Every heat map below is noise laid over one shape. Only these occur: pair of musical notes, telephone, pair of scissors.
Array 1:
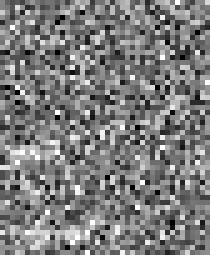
pair of musical notes
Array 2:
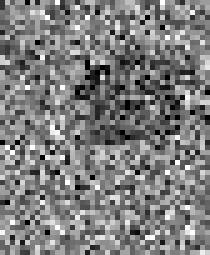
telephone
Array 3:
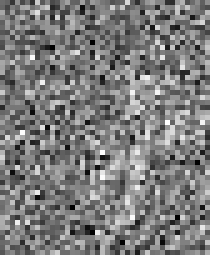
pair of scissors
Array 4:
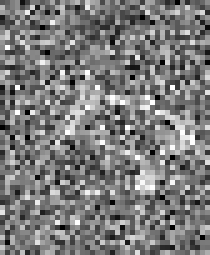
pair of musical notes
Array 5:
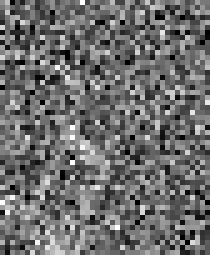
pair of musical notes
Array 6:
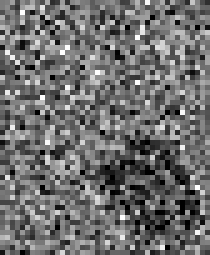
telephone
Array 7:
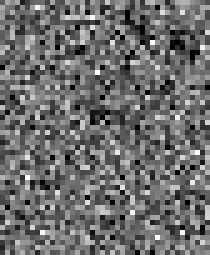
pair of musical notes
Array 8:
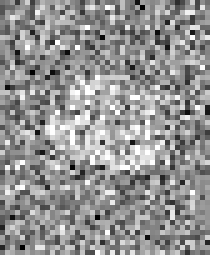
telephone
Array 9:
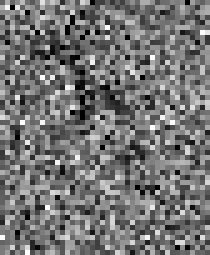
pair of scissors
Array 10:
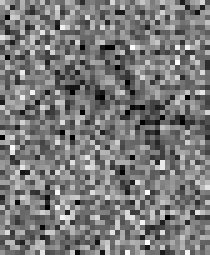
pair of scissors
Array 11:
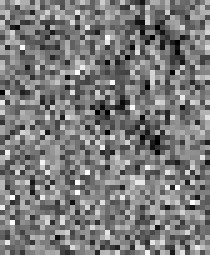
pair of musical notes
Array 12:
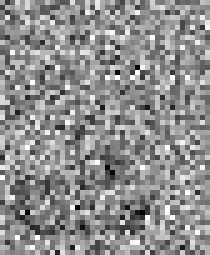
pair of musical notes
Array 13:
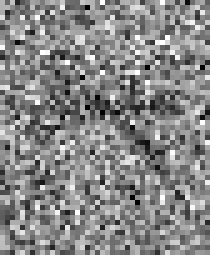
pair of scissors
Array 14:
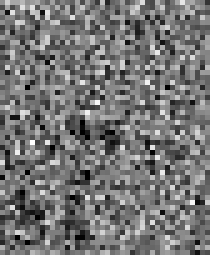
pair of musical notes
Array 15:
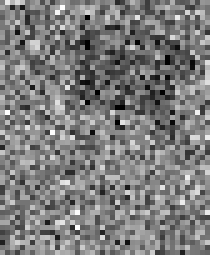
telephone
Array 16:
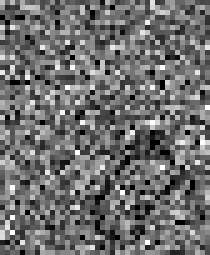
pair of musical notes
